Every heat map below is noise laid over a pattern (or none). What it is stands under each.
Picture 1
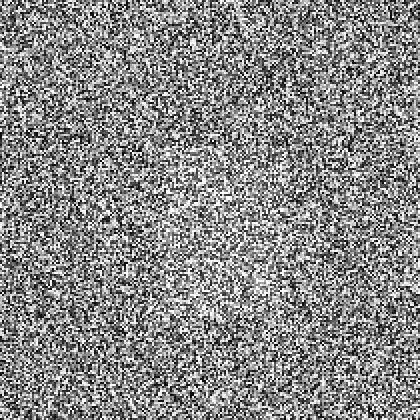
one block
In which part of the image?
centre
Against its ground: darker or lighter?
lighter
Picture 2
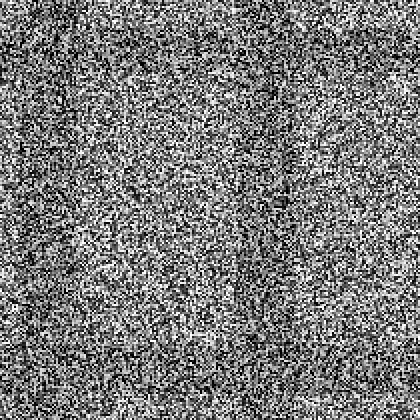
bands of rows crossing bands of columns
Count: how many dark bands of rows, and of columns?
2 and 2
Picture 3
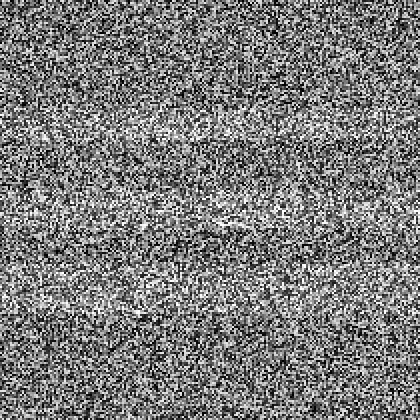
bands of rows
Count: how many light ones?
3
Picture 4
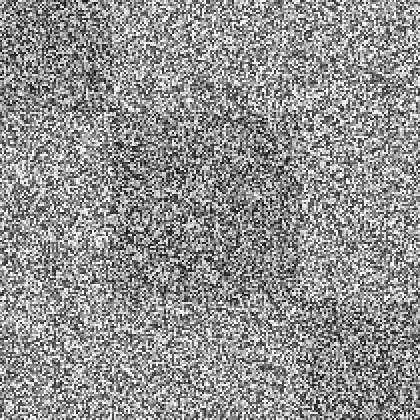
blocks along the diagonal
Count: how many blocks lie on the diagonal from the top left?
3
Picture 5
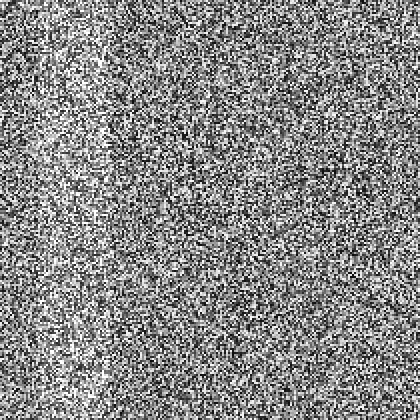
one band of columns
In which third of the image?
left
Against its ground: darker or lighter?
lighter
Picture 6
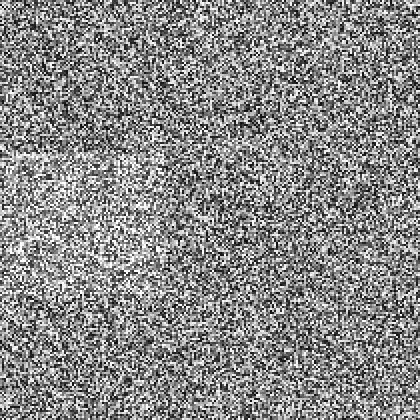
one block
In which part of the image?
middle left
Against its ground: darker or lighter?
lighter
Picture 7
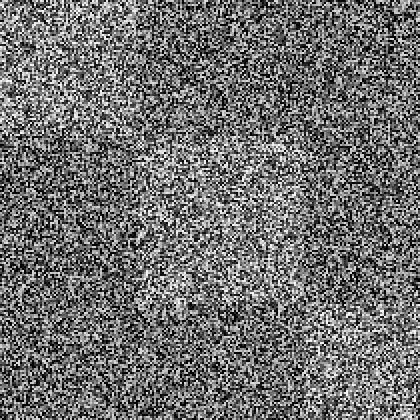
blocks along the diagonal
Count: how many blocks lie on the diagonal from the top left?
3
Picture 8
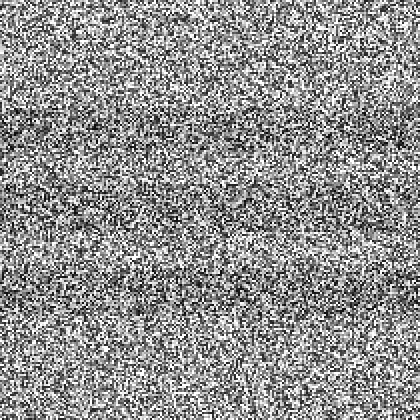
bands of rows
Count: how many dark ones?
3
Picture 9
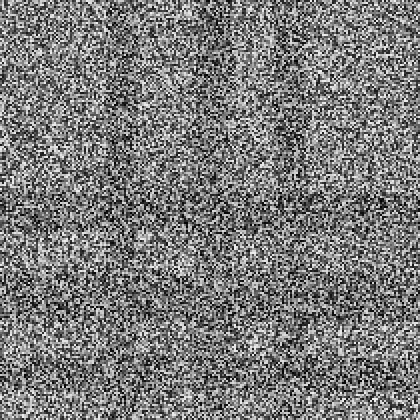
bands of rows crossing bands of columns
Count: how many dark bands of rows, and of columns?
3 and 3
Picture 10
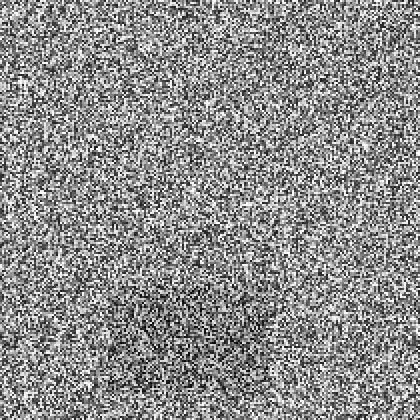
one block
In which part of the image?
bottom middle
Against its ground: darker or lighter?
darker
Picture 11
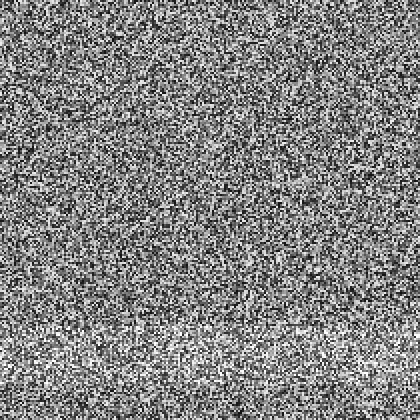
one band of rows
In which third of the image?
bottom
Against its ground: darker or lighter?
lighter
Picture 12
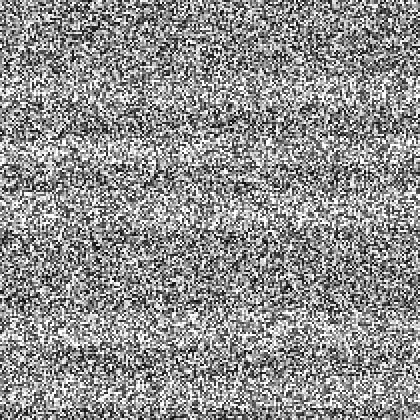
bands of rows
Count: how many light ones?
5
